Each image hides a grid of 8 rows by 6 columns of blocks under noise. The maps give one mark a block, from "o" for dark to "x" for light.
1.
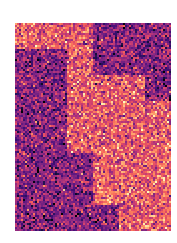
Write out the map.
x x x o o o
o o x o o o
o o x x x o
o o x x x x
o o x x x x
o o o x x x
o o o x x x
o o o o x x
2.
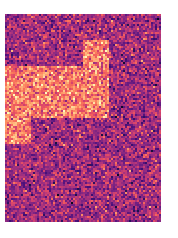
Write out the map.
o o o o o o
o o o x o o
x x x x o o
x x x x o o
x o o o o o
o o o o o o
o o o o o o
o o o o o o
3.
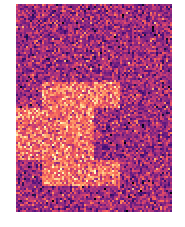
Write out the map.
o o o o o o
o o o o o o
o o o o o o
o x x x o o
x x x o o o
x x x o o o
o x x x o o
o o o o o o
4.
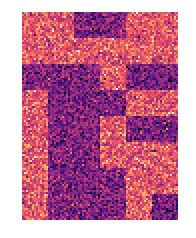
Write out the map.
x x o o x x
x x x x x x
o o o x o o
x o o o x x
x o o x o o
x o o x x x
x o o o x x
x o o o x o
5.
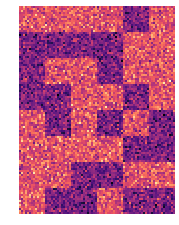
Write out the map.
x x x x o x
o o o o x x
o x x o x x
o o x x o x
x o x o x o
x x x x o o
x x o o x x
x o o x o o
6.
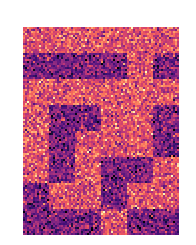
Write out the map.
x x x x x x
o o o o x o
x x x x x x
x o o x x o
x o x x x o
x o x o o x
o x x o x x
o o o x o o
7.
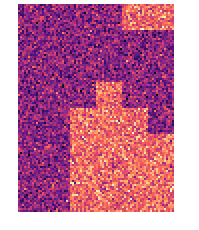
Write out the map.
o o o o x x
o o o o o o
o o o o o o
o o o x o o
o o x x x o
o o x x x x
o o x x x x
o o x x x x
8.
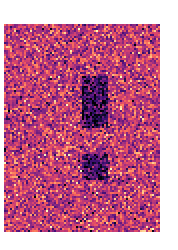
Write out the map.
x x x x x x
x x x x x x
x x x o x x
x x x o x x
x x x x x x
x x x o x x
x x x x x x
x x x x x x
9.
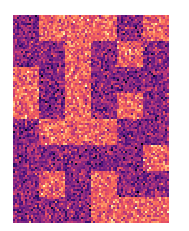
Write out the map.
o x x x o x
o o x o x o
x o x o o o
x o x o x o
o x x x o o
o o o o o x
o x o x o o
o o o x x x
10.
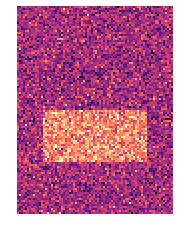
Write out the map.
o o o o o o
o o o o o o
o o o o o o
o o o o o o
o x x x x o
o x x x x o
o o o o o o
o o o o o o
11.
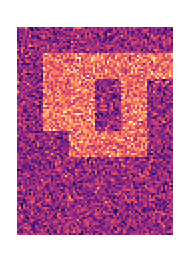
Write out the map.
o o o o o o
o x x x x x
o x x o x o
o x x o x o
o o x x x o
o o o o o o
o o o o o o
o o o o o o
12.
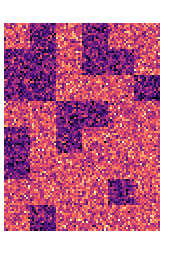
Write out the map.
x o x o x x
o o x o o x
o o x x x o
x x o o x x
o x o x x x
o x x x x x
x x x x o x
x o x x x x
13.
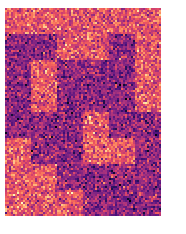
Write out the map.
x x x x x x
o o x x o x
o x o o o x
o x o o o x
o o o x o o
x o o x x o
x x o o o o
x x x o o o
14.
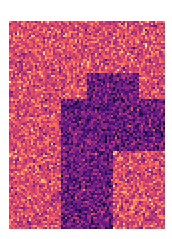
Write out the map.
x x x x x x
x x x x x x
x x x o o x
x x o o o o
x x o o o o
x x o o x x
x x o o x x
x x o o x x
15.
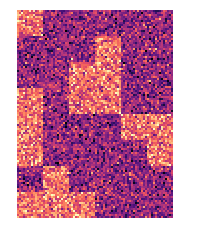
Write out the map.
x o o o o o
o o o x o o
o o x x o o
x o x x o o
x o o o x x
x o o o o x
o x o o o o
x x x o o o
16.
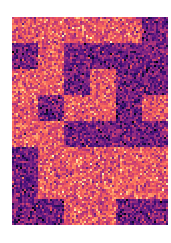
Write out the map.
x x x x x o
o x o o o o
x x o x o o
x o x x o x
x x o o o o
o x x x x x
o x x x x x
o o x x o o
